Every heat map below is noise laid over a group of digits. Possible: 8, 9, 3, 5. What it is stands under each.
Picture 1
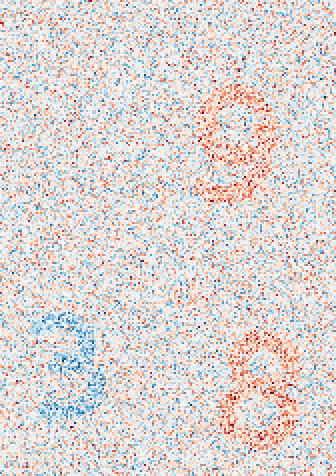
top right: red 9; bottom left: blue 3; bottom right: red 8
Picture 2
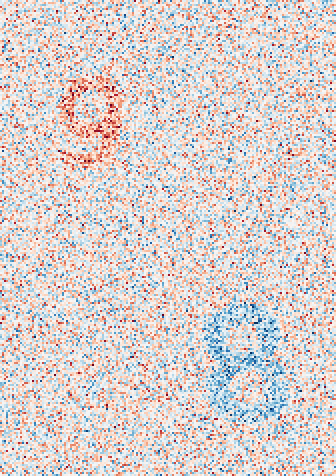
top left: red 9; bottom right: blue 8
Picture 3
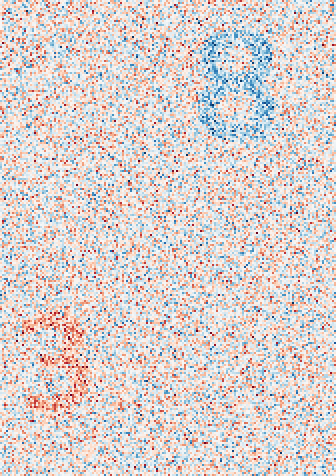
top right: blue 8; bottom left: red 3
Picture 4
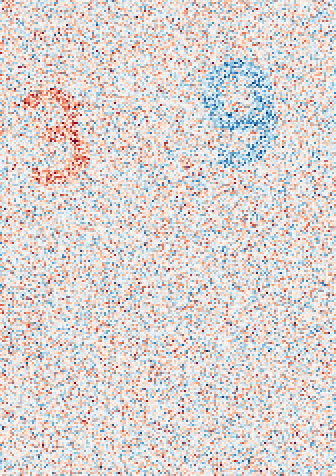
top left: red 3; top right: blue 9
